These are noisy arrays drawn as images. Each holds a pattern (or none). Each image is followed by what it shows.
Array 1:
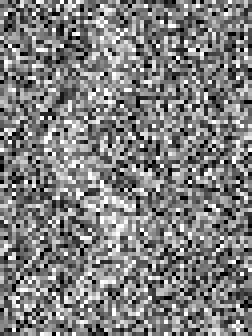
a wavy band
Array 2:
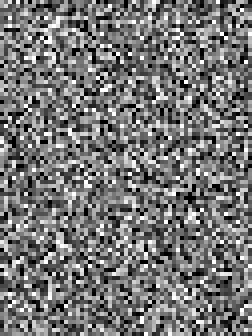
only noise
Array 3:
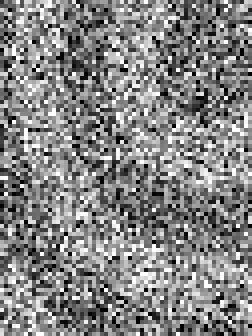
rings round one point
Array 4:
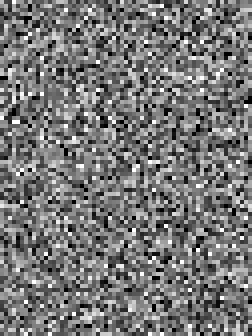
only noise
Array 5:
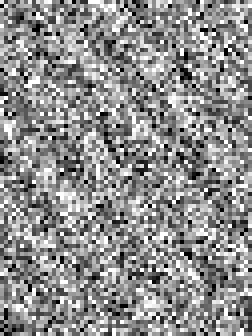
diagonal stripes
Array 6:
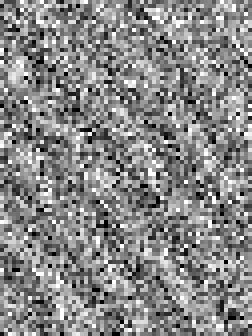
diagonal stripes
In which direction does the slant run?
top left to bottom right
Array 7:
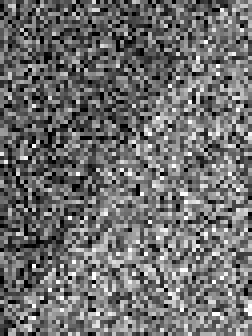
a sharp edge
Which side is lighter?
bottom right
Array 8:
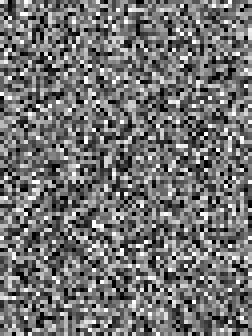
only noise
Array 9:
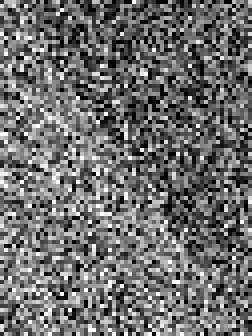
a sharp edge
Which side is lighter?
bottom left
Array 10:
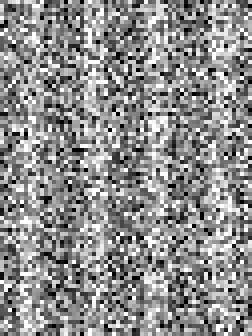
vertical stripes
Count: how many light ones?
4
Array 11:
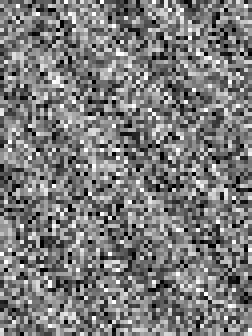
diagonal stripes
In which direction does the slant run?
top left to bottom right
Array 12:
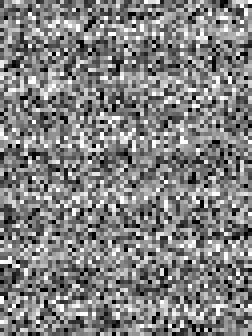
horizontal stripes
